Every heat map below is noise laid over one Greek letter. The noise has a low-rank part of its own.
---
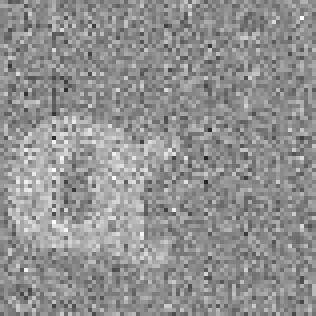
alpha
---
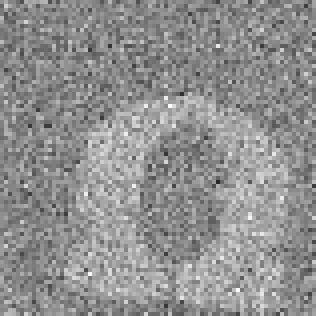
omega
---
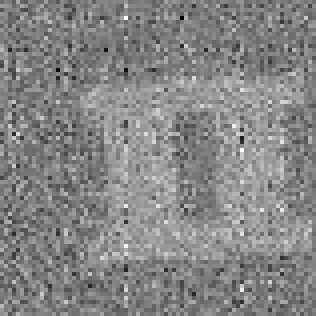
pi
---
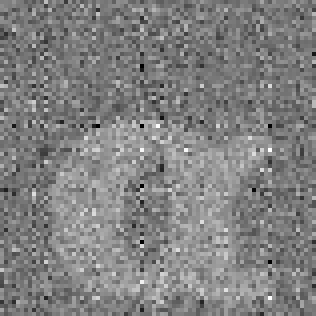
alpha
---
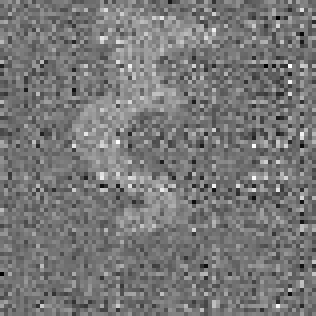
xi
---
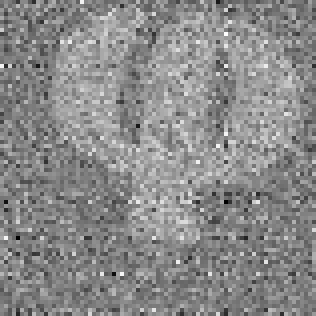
phi
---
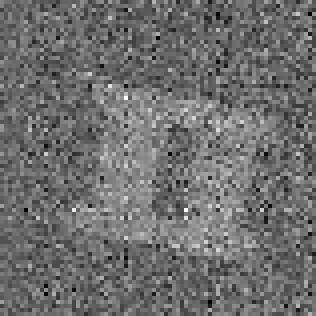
pi
